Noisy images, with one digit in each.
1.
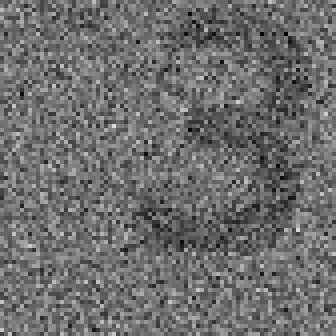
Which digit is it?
3
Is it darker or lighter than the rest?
darker
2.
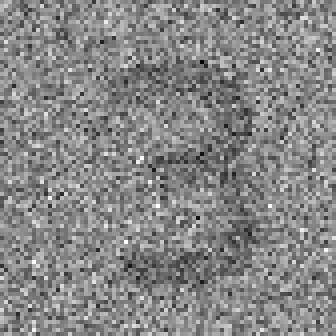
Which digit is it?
3
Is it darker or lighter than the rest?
darker
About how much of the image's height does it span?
two thirds
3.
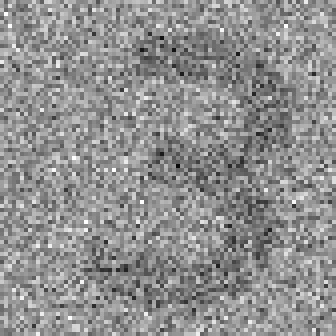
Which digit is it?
3
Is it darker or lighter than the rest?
darker
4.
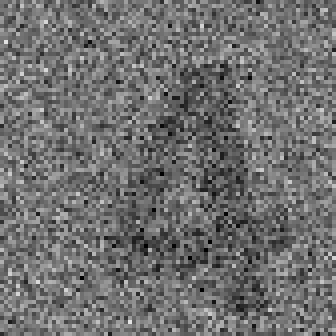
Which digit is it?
4
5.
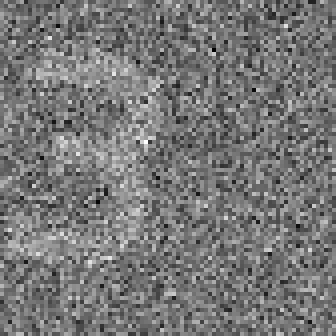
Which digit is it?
3
